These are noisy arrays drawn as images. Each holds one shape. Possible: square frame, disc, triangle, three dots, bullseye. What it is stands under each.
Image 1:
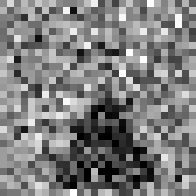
triangle
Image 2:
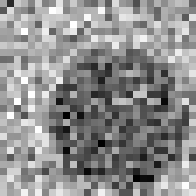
disc
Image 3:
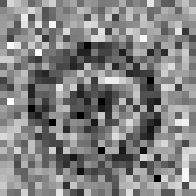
bullseye
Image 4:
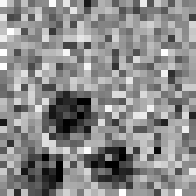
three dots
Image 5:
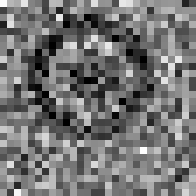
bullseye
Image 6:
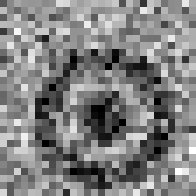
bullseye
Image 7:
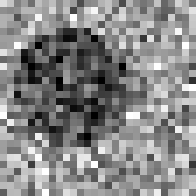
disc
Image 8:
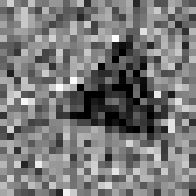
triangle
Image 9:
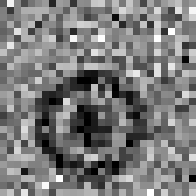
bullseye
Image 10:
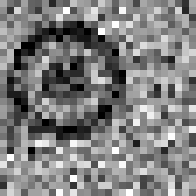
bullseye
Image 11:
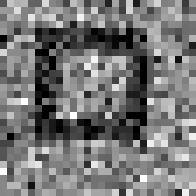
square frame
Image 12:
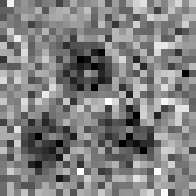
three dots
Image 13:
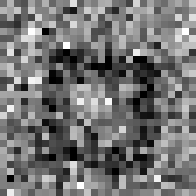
square frame
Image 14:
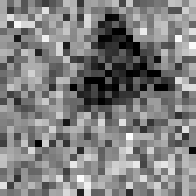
triangle
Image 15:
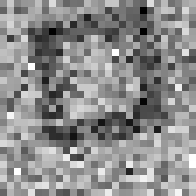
square frame
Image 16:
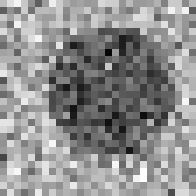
disc
